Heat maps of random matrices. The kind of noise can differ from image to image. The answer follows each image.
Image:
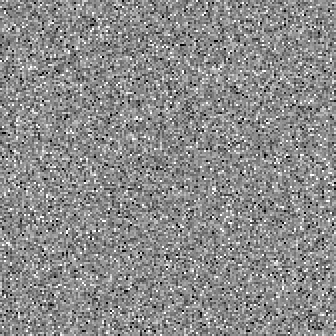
heavy tails
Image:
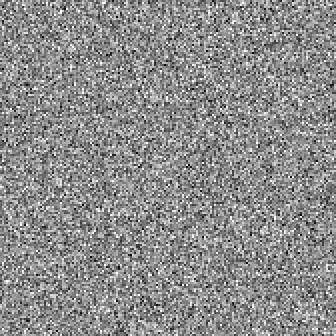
independent entries
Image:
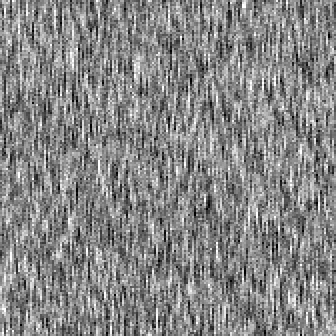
streaked along the columns
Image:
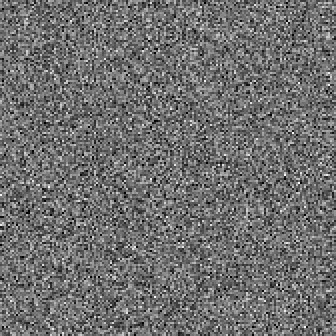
low rank plus noise
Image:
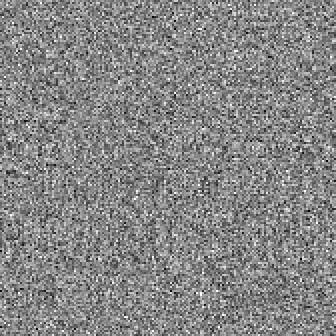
low rank plus noise
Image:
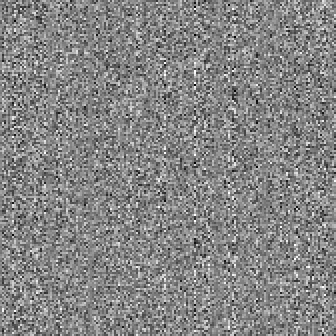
columns of uneven size
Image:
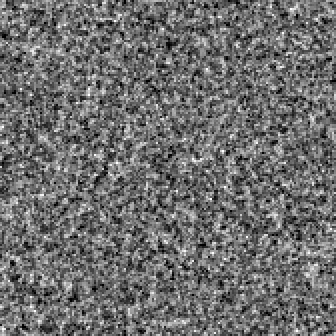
blotchy
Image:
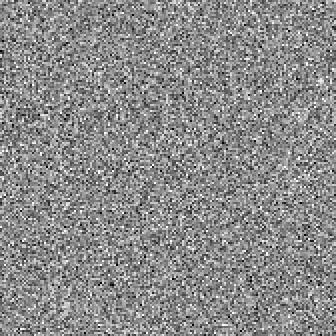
low rank plus noise
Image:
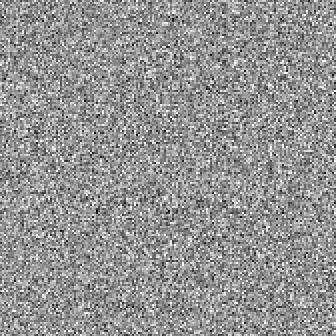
low rank plus noise
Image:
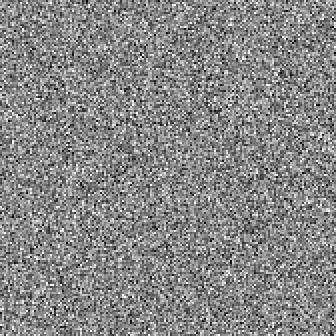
independent entries
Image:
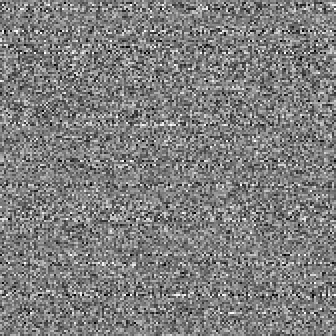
rows of uneven size
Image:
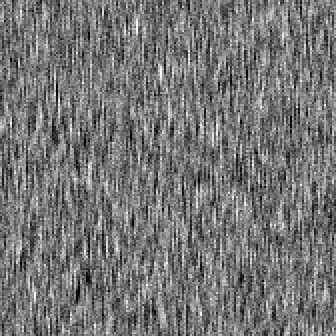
streaked along the columns
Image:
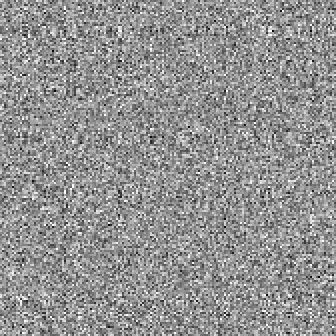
low rank plus noise
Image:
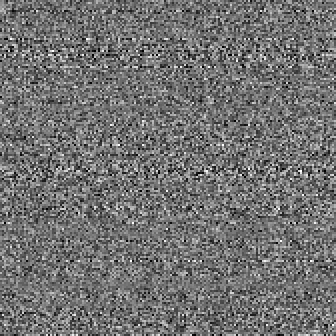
rows of uneven size
